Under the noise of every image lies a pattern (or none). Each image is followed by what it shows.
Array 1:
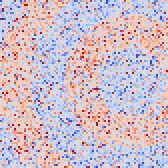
rings round one point
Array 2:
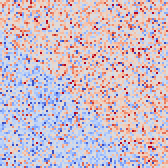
a sharp edge
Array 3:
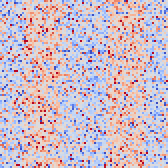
vertical stripes
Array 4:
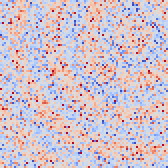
rings round one point
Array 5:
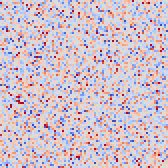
only noise
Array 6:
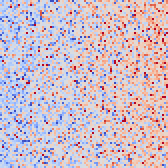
a smooth slope
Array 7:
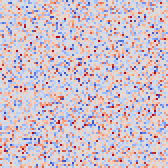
only noise
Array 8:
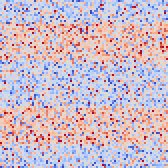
horizontal stripes
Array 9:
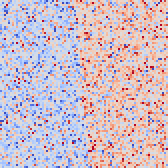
a sharp edge
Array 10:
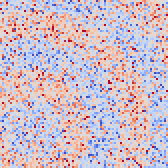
rings round one point
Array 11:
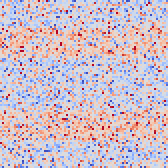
horizontal stripes
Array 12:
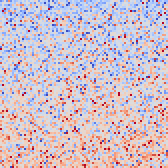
a smooth slope
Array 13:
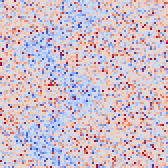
a wavy band
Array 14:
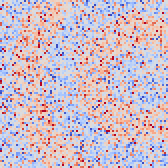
rings round one point
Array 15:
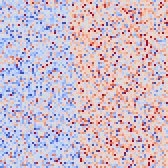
a sharp edge
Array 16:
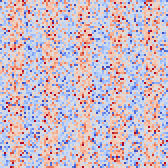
vertical stripes
